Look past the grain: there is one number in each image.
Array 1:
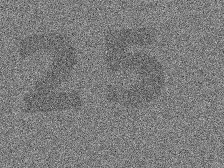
25
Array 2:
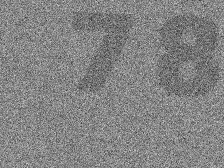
78
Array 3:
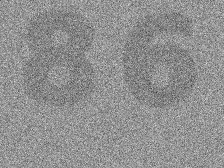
86
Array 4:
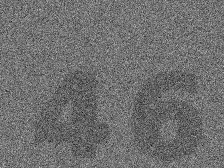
46
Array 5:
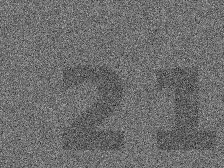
21
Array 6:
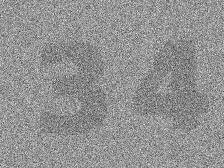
34
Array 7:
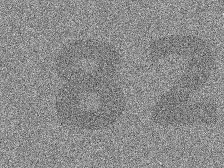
82
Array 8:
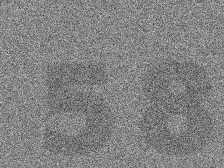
58
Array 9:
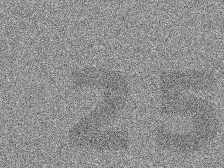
25
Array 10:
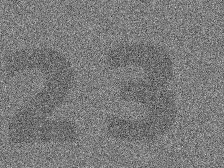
23
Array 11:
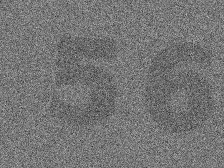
56
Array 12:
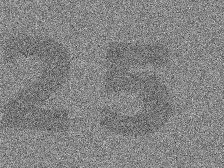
25
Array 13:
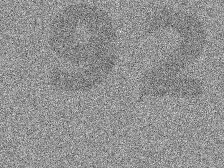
92
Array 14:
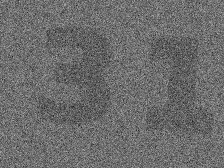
31
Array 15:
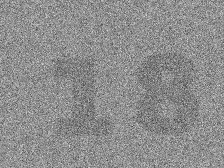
18
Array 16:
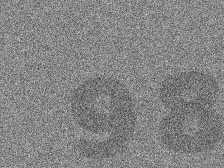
98
